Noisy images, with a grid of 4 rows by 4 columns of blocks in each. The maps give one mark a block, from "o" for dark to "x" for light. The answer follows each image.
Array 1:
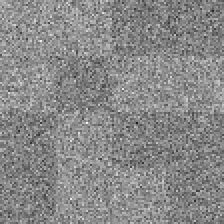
xxoo
xoxx
oxoo
oxxo
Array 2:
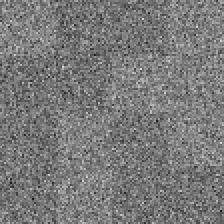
xoox
ooxx
oxox
oxoo
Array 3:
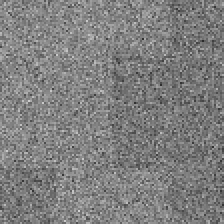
xxxo
xxoo
xxoo
oxxo
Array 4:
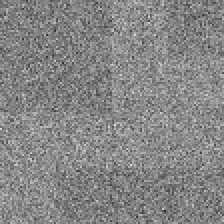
ooxo
ooxx
xxxx
xooo
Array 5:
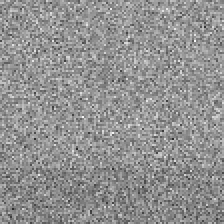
xxxx
xxxx
xxxx
oooo
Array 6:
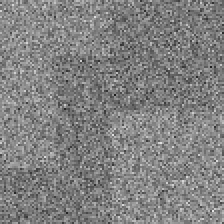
xxoo
xooo
xoxx
ooxx
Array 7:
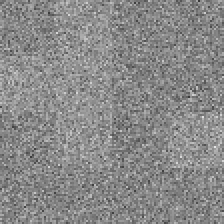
oxoo
xxoo
oxox
oooo
